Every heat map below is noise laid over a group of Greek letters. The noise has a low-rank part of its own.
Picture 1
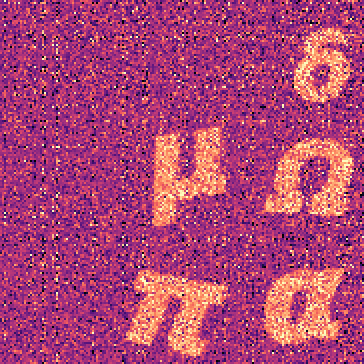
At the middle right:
omega
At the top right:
delta
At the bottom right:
alpha
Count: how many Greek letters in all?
5
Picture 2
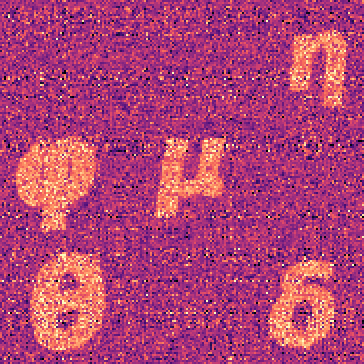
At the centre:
mu
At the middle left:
phi
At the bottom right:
delta
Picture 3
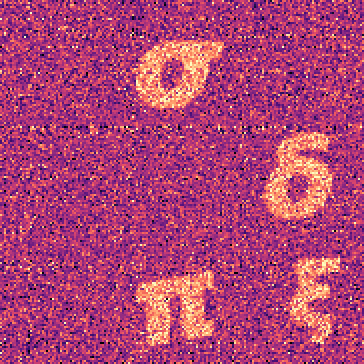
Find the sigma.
top middle
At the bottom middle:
pi
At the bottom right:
xi
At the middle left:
nothing
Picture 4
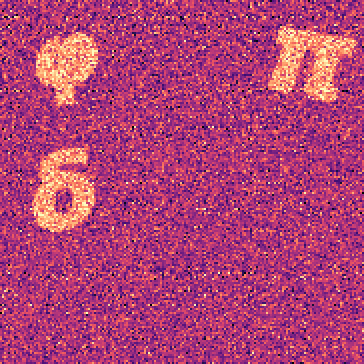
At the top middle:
nothing
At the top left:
phi
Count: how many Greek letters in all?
3
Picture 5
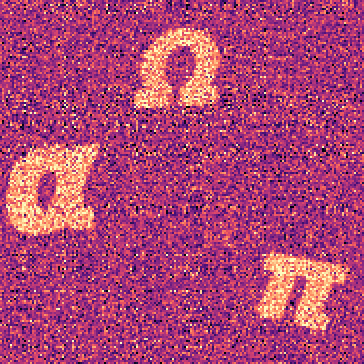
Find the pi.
bottom right
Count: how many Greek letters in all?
3
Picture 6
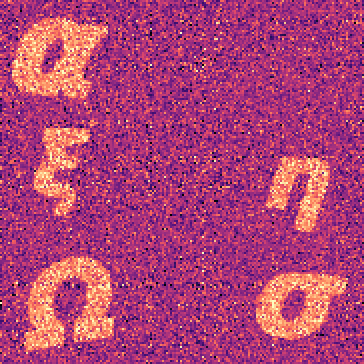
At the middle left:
xi
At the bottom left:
omega
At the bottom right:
sigma
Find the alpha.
top left
